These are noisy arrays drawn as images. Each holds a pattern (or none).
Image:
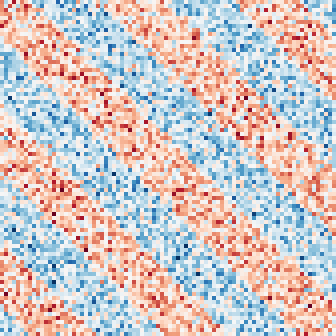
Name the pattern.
diagonal stripes
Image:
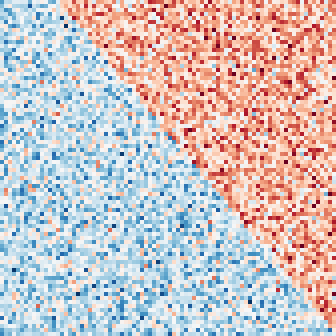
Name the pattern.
a sharp edge
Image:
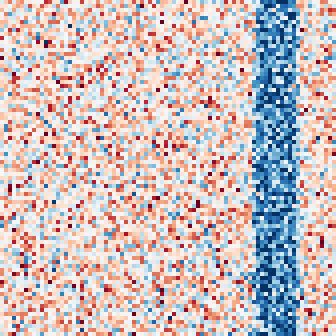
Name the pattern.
one vertical stripe
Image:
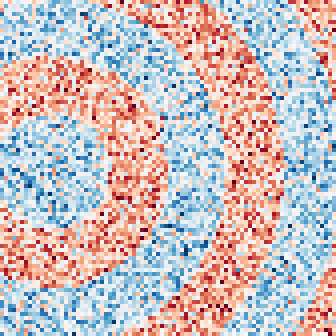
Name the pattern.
rings round one point
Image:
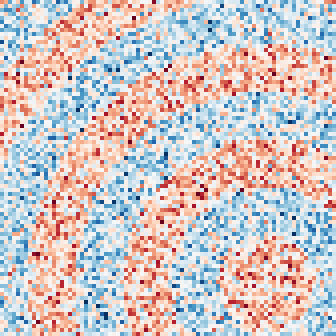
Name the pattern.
rings round one point
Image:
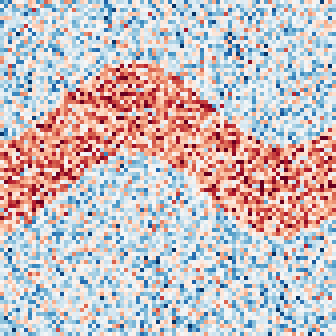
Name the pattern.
a wavy band
